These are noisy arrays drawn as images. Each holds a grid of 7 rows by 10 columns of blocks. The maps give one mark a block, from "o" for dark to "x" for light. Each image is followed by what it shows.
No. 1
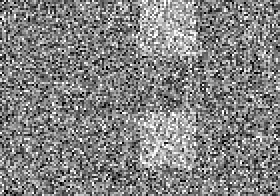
oooooxxooo
oooooxxooo
oooooooooo
oooooooooo
oooooxxooo
oooooxxooo
oooooooooo
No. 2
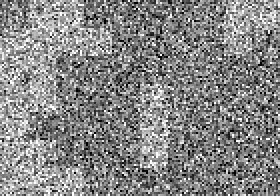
oxxoooooxx
xxxxooooxo
xxoooooooo
xxoooxoooo
xooooxoooo
xxoooxoooo
xxxooooooo
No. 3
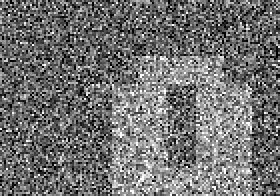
oooooooooo
oooooooooo
oooooxxxoo
ooooxxoxxo
ooooxxoxxo
ooooxxoxxo
ooooxxxxxo
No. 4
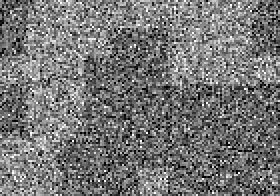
oxxxxxxxxo
oxxxooxxxo
xxxoooxxxx
oxxooooooo
oxxooooooo
xxoooooooo
xxoooxoooo
